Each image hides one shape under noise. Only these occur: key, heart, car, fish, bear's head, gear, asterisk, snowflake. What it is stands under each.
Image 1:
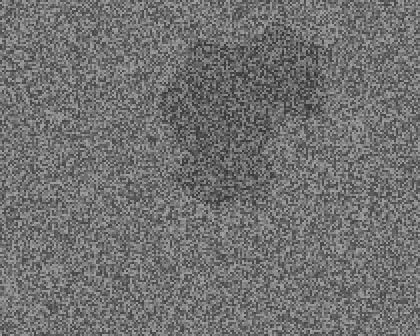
car
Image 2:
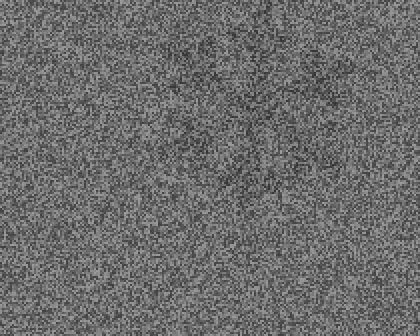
snowflake
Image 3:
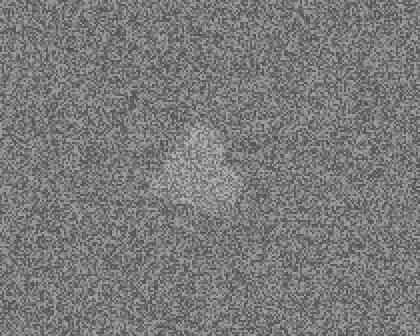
heart
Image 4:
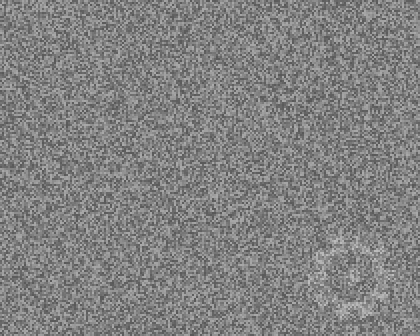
gear
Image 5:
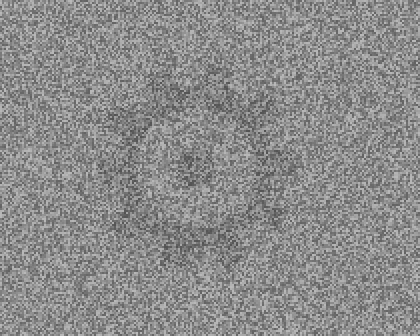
gear
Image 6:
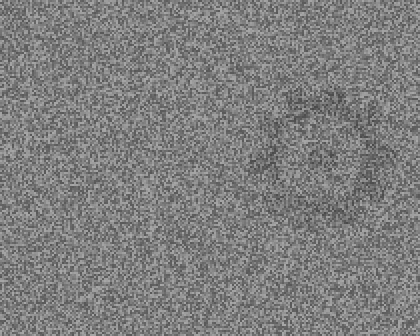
gear
